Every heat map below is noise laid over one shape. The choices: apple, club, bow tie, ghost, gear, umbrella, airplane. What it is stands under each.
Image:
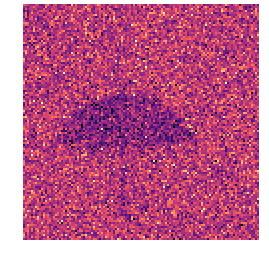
dark umbrella
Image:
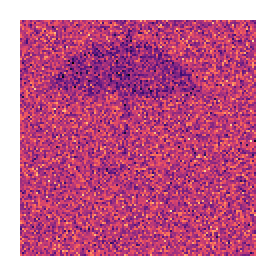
dark umbrella
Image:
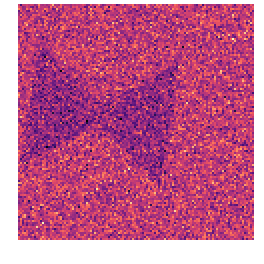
dark bow tie
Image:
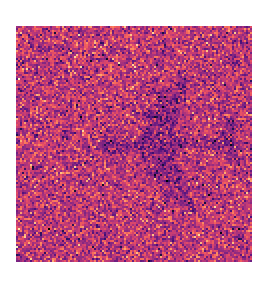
dark airplane
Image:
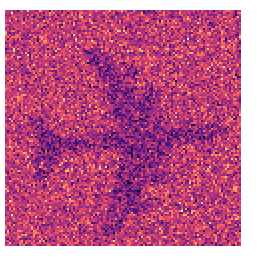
dark airplane
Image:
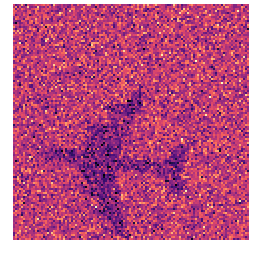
dark airplane
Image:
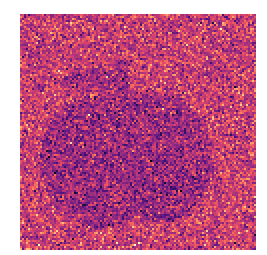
dark apple
